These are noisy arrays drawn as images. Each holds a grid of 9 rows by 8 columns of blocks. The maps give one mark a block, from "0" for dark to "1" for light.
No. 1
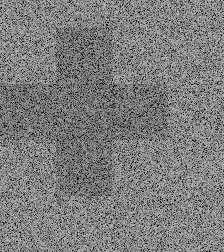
1 1 1 1 1 1 1 1
1 1 0 0 1 1 1 1
1 1 0 0 1 1 1 1
0 0 0 0 0 0 1 1
0 0 0 0 0 0 1 1
1 1 0 0 1 1 1 1
1 1 0 0 1 1 1 1
1 1 1 1 1 1 1 1
1 1 1 1 1 1 1 1
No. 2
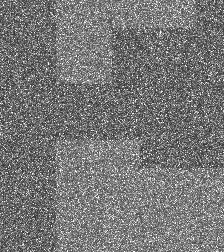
0 0 1 1 1 1 1 0
0 0 1 1 0 0 0 0
0 0 1 1 0 0 0 0
0 0 0 0 0 0 0 0
0 0 0 0 0 0 0 0
0 0 1 1 1 0 0 0
0 0 1 1 1 1 1 1
0 0 1 1 1 1 1 1
0 0 1 1 1 1 1 1
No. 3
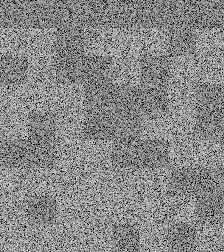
0 0 0 0 0 0 0 0
1 1 0 1 1 1 0 1
0 1 0 0 1 0 1 1
1 1 1 0 0 0 1 0
1 0 1 0 0 1 1 0
0 0 1 1 0 0 1 1
1 1 1 1 1 1 0 0
1 0 1 1 1 1 1 0
1 1 1 1 0 1 0 1
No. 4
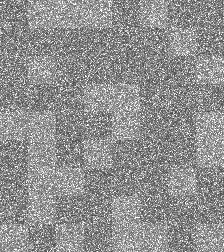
0 1 1 1 0 1 0 0
0 0 0 0 0 0 1 0
0 1 0 0 0 0 0 1
0 0 0 1 1 0 0 0
1 1 0 0 1 0 0 1
0 1 0 1 0 0 0 1
0 1 1 0 0 0 1 0
0 1 0 0 1 0 0 0
1 0 1 0 1 1 0 1
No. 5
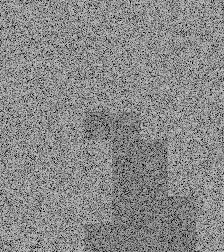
1 1 1 1 1 1 1 1
1 1 1 1 1 1 1 1
1 1 1 1 1 1 1 1
1 1 1 1 1 1 1 1
1 1 1 0 0 1 1 1
1 1 1 1 0 0 1 1
1 1 1 1 0 0 1 1
1 1 1 1 0 0 0 1
1 1 1 0 0 0 0 1
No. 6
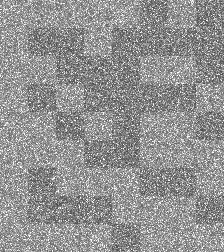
1 1 1 1 1 0 1 0
1 0 0 1 0 0 0 0
1 1 0 0 0 1 1 0
1 0 1 0 0 0 0 1
1 1 0 1 0 1 1 0
1 1 1 0 0 1 1 1
1 0 1 1 1 0 0 1
1 0 0 0 1 1 1 0
1 1 1 1 0 1 1 1
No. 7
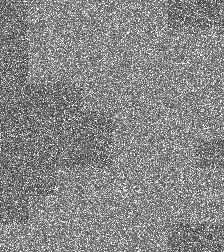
0 1 1 1 1 1 0 0
0 1 1 1 1 1 1 1
0 1 1 1 1 1 1 1
0 0 0 1 1 1 1 1
0 0 0 0 1 1 1 1
0 0 0 0 1 1 1 0
0 0 1 1 1 1 1 1
0 1 1 1 1 1 1 1
1 1 1 1 1 1 0 0
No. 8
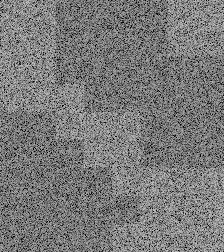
1 1 0 0 0 0 1 1
1 1 0 0 0 0 1 1
1 1 0 0 0 0 0 0
1 1 1 0 0 0 0 0
0 0 1 1 1 0 0 0
0 0 0 1 1 0 0 0
0 0 0 0 1 1 1 1
0 0 0 0 0 1 1 1
0 0 0 0 1 1 1 1
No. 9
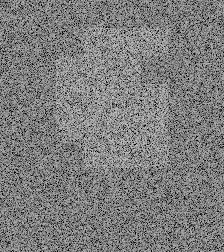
0 0 0 0 0 0 0 0
0 0 0 1 1 1 0 0
0 0 1 1 1 0 0 0
0 0 1 1 1 1 0 0
0 0 1 1 1 1 0 0
0 0 0 1 1 1 0 0
0 0 0 0 0 0 0 0
0 0 0 0 0 0 0 0
0 0 0 0 0 0 0 0
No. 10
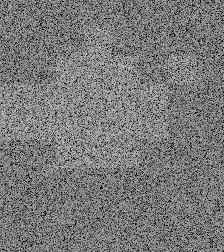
0 0 0 0 0 0 0 0
0 0 0 1 0 0 0 0
0 0 1 1 1 0 1 0
1 1 1 1 1 1 0 0
1 1 1 1 1 1 0 0
0 0 1 1 1 0 0 0
0 0 0 0 0 0 0 0
0 0 0 0 0 0 0 0
0 0 0 0 0 0 0 0
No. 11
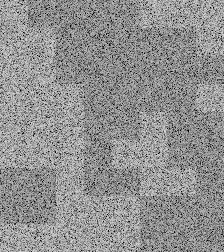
1 0 0 0 0 1 1 1
1 1 0 0 0 0 0 1
1 1 0 0 0 0 0 0
1 1 1 0 0 0 0 1
1 1 1 0 0 1 0 0
1 1 1 0 1 1 0 0
0 0 1 0 0 1 1 0
0 0 1 1 1 0 0 0
1 1 1 1 1 0 0 0
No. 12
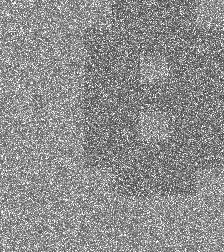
1 1 1 1 0 0 0 1
1 1 1 0 0 0 0 0
1 1 1 0 0 1 0 0
1 1 1 0 0 0 0 0
1 1 1 0 0 1 0 0
1 1 1 0 0 0 0 0
1 1 1 1 0 0 0 1
1 1 1 1 1 1 1 1
1 1 1 1 1 1 1 1
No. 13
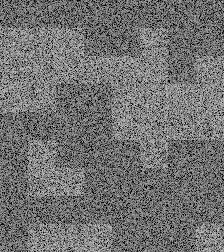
0 0 0 0 0 0 0 0
1 1 1 0 0 1 0 0
1 1 1 1 1 1 0 1
1 1 0 0 1 1 1 1
0 0 0 0 1 1 1 1
0 1 0 0 0 1 0 0
0 1 1 0 0 0 0 0
0 0 0 0 0 0 0 0
0 1 1 1 0 0 0 1
